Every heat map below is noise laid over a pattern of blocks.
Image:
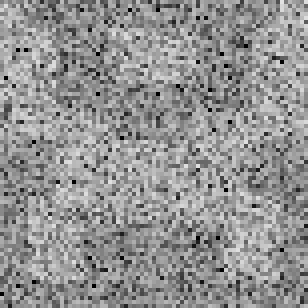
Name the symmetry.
left and right mirror each other
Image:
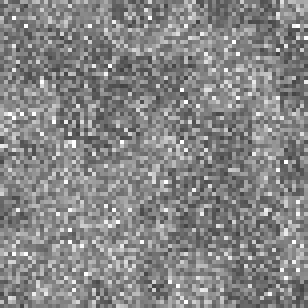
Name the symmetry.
mirrored about the diagonal from the bottom left
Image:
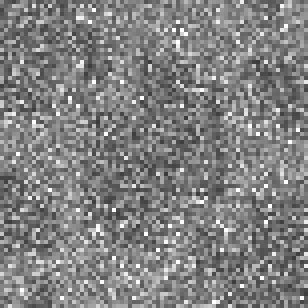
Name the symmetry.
the same after a half turn
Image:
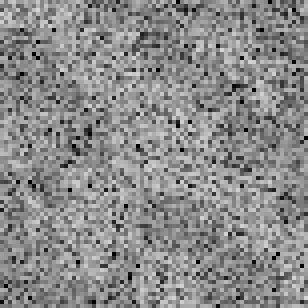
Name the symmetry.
mirrored about the diagonal from the bottom left
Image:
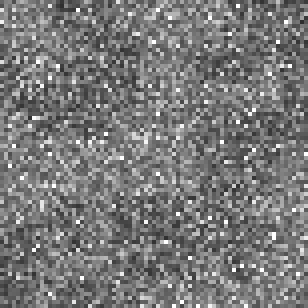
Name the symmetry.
mirrored about the diagonal from the top left
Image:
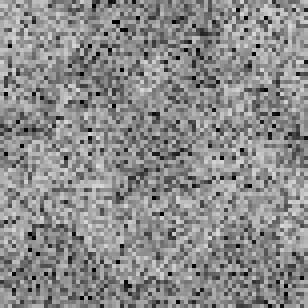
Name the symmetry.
left and right mirror each other
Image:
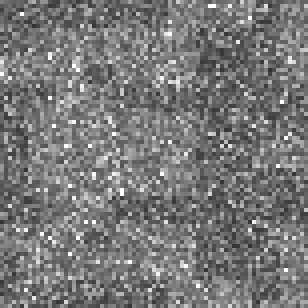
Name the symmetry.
top and bottom mirror each other
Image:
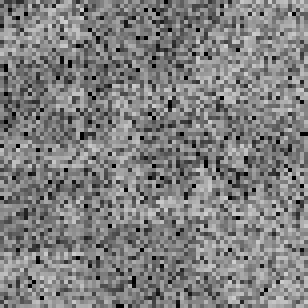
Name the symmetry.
top and bottom mirror each other
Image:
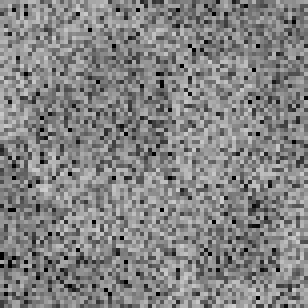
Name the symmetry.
mirrored about the diagonal from the top left
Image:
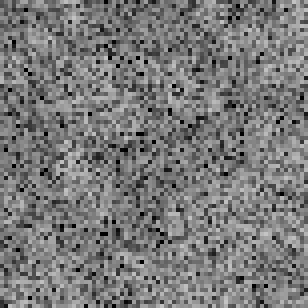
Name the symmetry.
mirrored about the diagonal from the top left
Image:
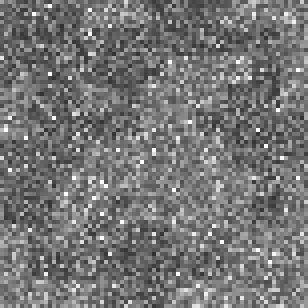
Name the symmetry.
mirrored about the diagonal from the top left
